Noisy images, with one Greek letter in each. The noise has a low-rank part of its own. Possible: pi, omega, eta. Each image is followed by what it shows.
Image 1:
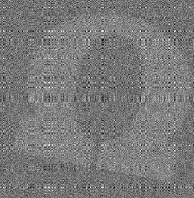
omega
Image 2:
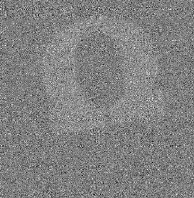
omega
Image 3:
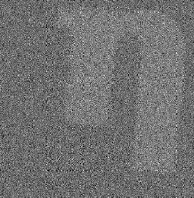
eta
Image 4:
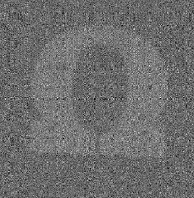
omega
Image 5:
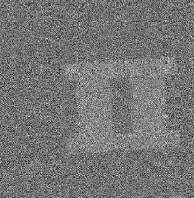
pi
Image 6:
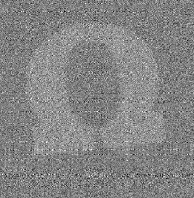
omega
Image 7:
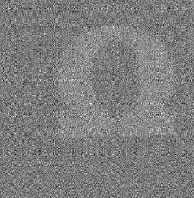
omega
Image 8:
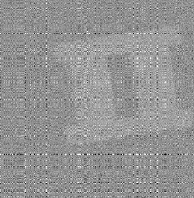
pi
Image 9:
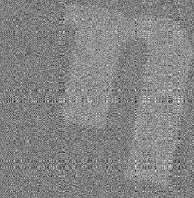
eta
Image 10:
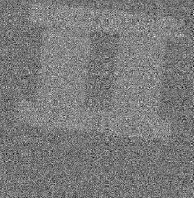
pi
